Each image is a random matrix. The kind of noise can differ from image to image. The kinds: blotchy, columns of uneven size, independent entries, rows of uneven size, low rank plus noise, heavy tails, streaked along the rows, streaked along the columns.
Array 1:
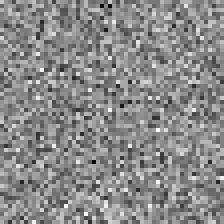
independent entries
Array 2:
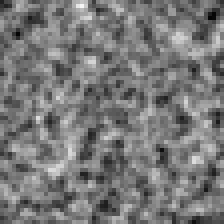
blotchy
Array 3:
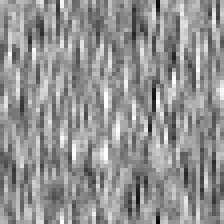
streaked along the columns
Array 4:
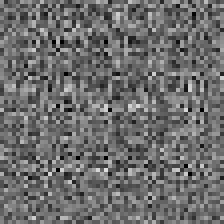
low rank plus noise
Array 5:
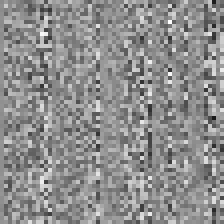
columns of uneven size
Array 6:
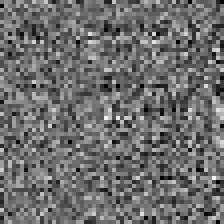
low rank plus noise
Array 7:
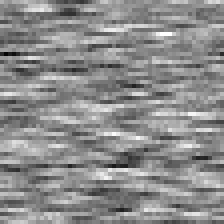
streaked along the rows
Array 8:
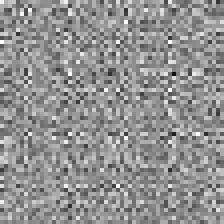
low rank plus noise
